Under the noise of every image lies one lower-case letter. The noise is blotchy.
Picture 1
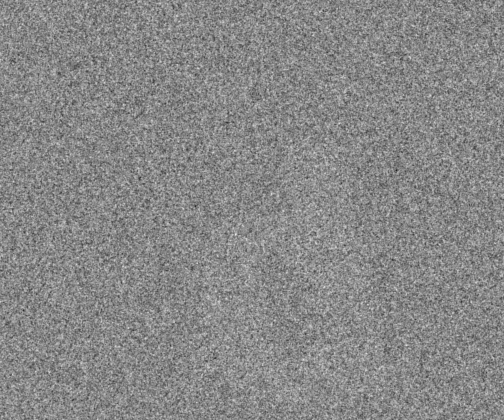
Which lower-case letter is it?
d
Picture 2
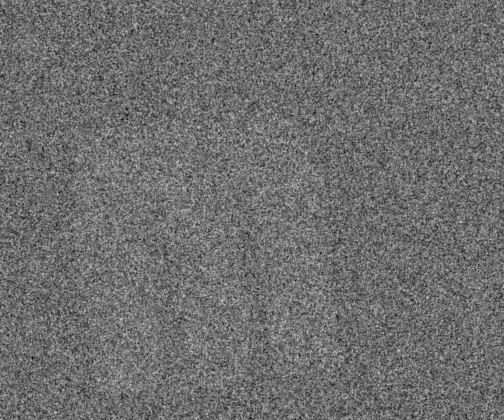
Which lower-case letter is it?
m
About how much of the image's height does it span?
two thirds
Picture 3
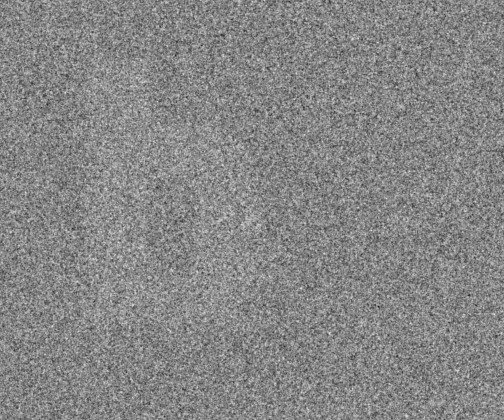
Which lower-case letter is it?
b
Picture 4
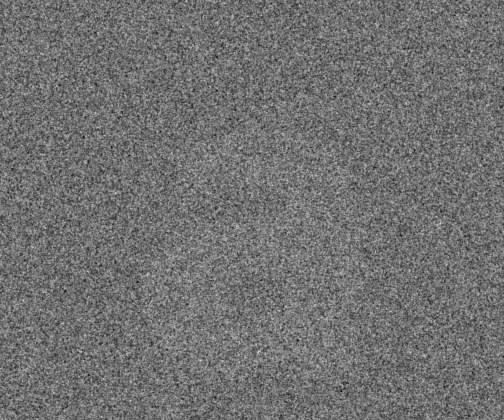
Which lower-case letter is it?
a
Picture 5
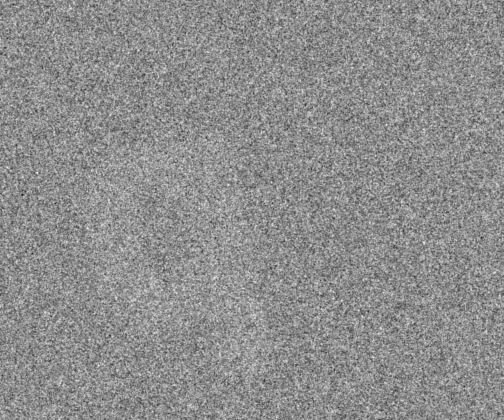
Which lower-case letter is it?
q
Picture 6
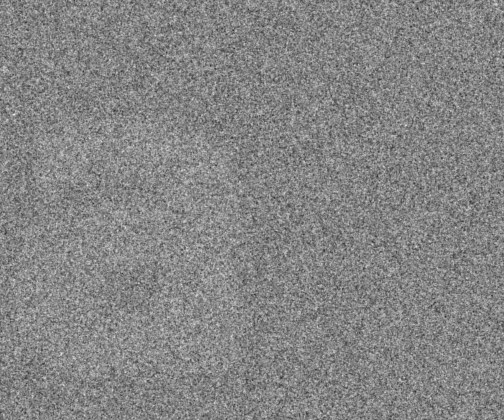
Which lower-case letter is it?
a
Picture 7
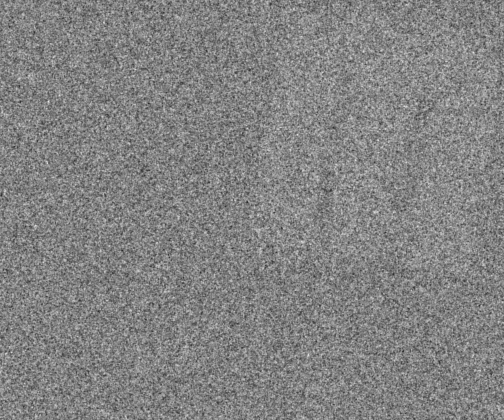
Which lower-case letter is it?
m
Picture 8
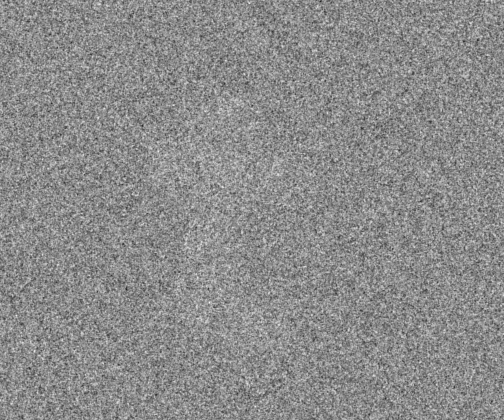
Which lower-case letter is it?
t
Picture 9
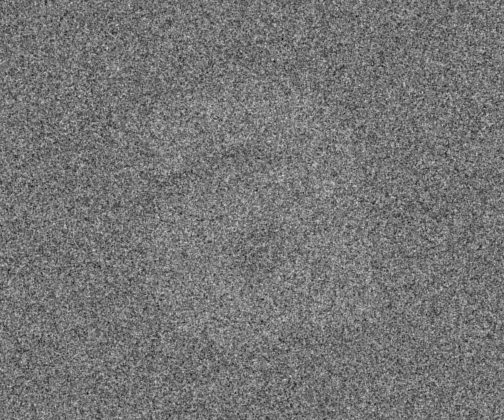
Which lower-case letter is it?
a
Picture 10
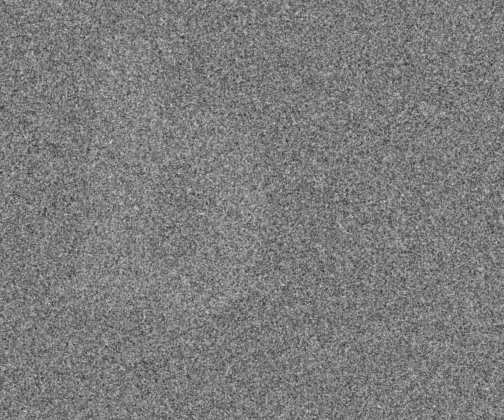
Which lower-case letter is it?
b
